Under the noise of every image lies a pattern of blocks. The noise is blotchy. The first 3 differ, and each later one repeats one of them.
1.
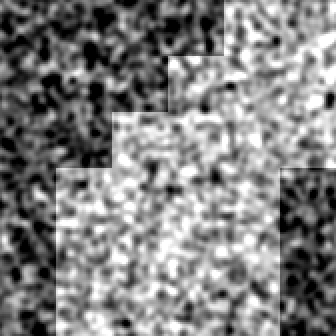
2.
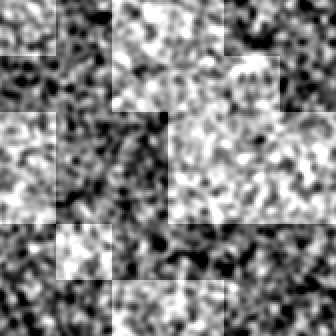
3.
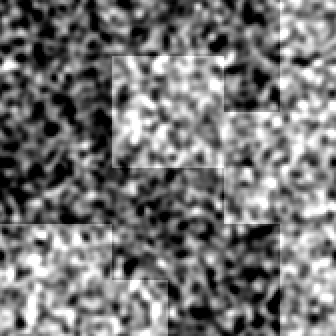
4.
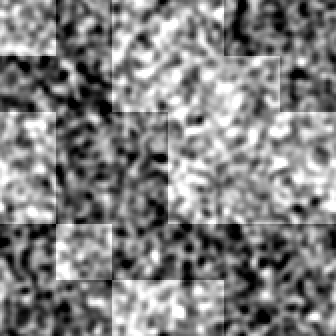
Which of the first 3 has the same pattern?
2
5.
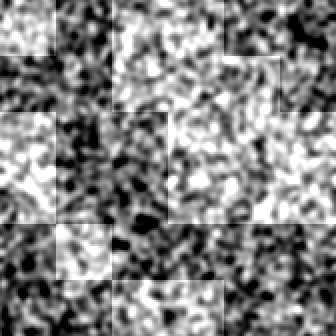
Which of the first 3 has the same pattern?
2
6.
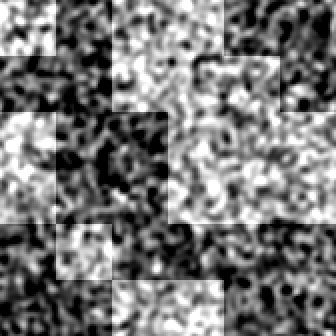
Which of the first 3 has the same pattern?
2
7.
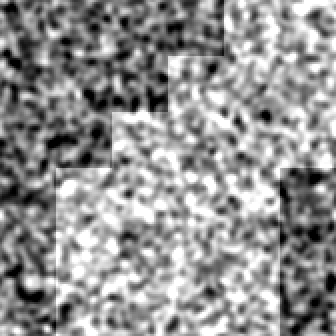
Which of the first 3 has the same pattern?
1
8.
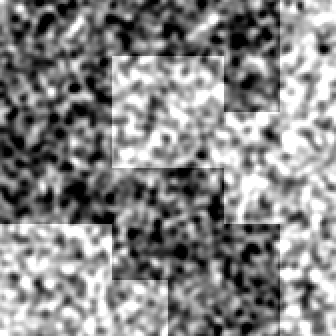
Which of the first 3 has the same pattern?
3
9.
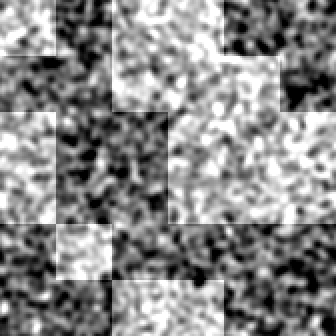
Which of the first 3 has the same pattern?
2
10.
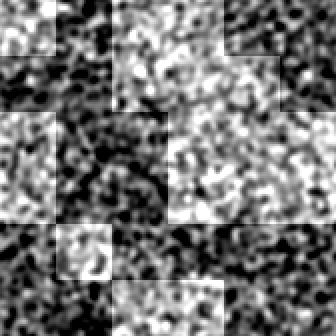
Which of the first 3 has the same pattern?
2
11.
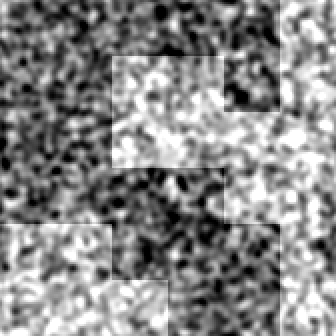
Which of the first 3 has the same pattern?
3
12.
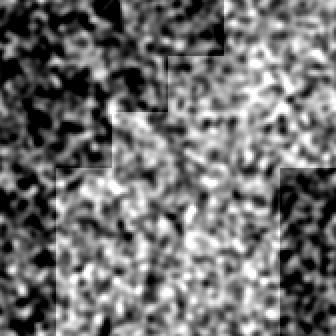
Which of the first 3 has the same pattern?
1
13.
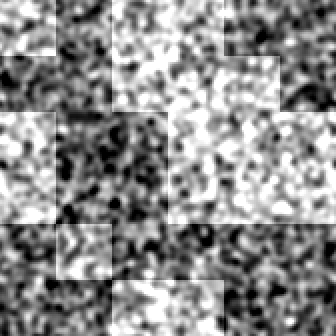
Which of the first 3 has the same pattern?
2
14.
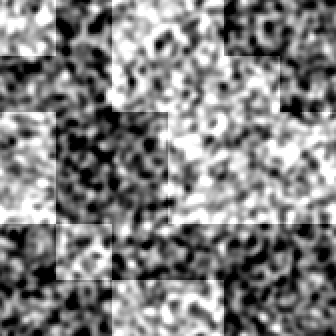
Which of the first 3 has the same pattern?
2
